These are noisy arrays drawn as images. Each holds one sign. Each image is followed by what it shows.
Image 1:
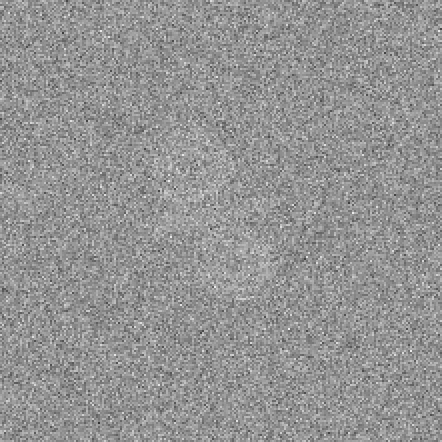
percent sign
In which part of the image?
centre
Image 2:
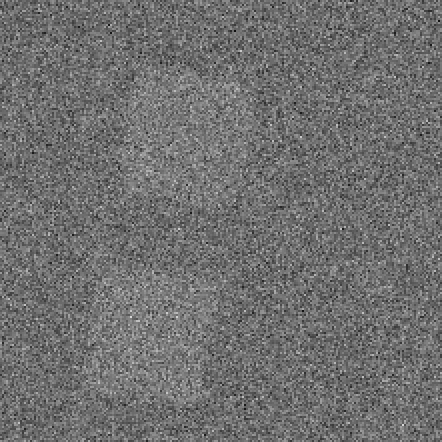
colon
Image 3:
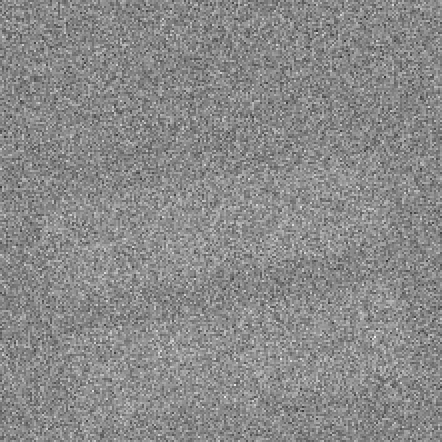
equals sign
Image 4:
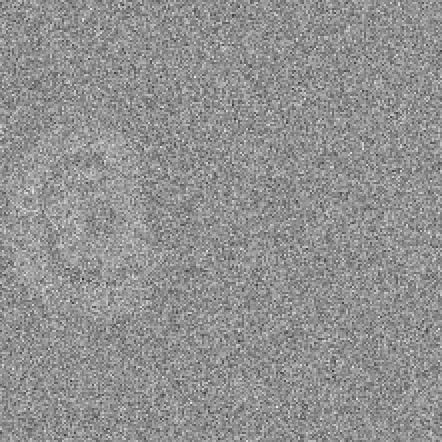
at sign
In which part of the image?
middle left
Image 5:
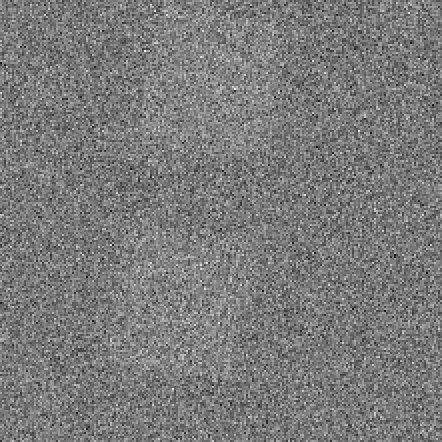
colon
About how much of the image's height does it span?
nearly all
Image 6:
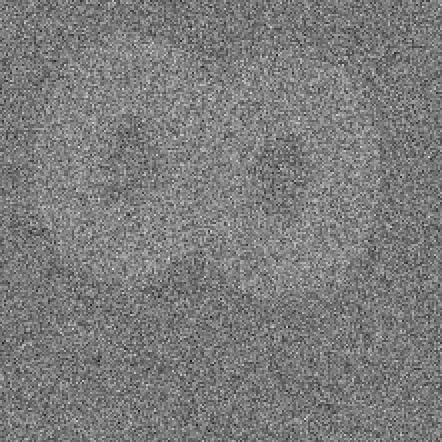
infinity sign
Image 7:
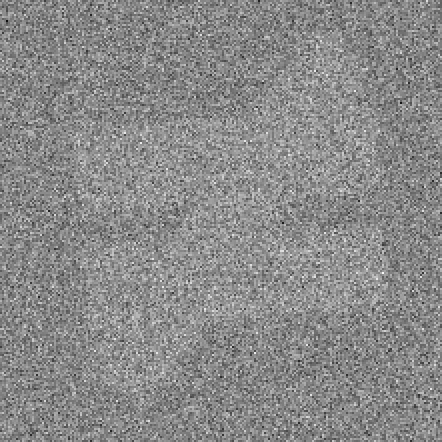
not-equal sign
